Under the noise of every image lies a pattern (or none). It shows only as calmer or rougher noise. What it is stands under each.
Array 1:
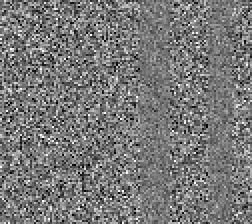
bands of columns
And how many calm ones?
2
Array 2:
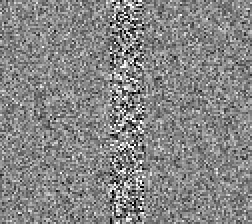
one band of columns
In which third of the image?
middle
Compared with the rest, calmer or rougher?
rougher
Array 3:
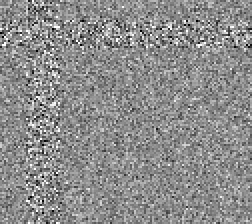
bands of rows crossing bands of columns
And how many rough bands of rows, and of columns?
1 and 1
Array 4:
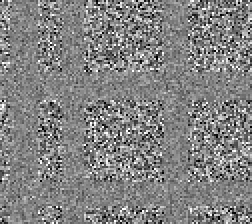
bands of rows crossing bands of columns
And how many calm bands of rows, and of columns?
2 and 3
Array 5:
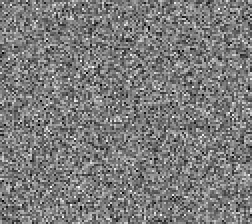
only noise
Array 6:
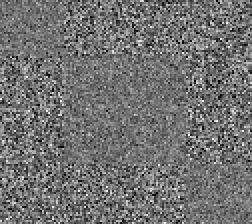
blocks along the diagonal
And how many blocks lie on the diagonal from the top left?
3
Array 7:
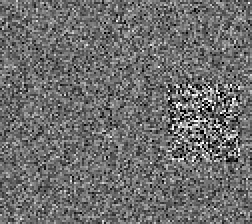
one block
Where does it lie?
middle right
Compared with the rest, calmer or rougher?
rougher
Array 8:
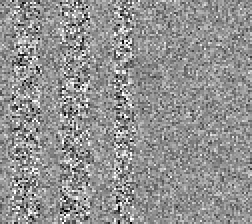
bands of columns
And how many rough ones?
3
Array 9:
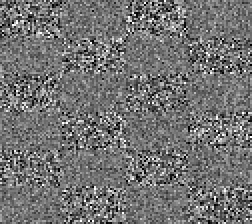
a checkerboard
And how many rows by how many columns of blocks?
6 by 4
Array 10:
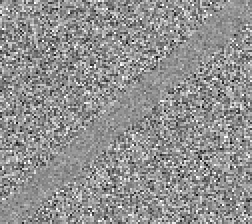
a diagonal band
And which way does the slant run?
bottom left to top right
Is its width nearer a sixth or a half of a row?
a sixth
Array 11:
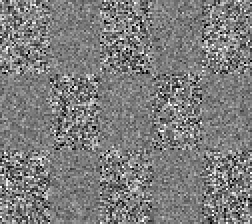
a checkerboard
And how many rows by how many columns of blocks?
3 by 5
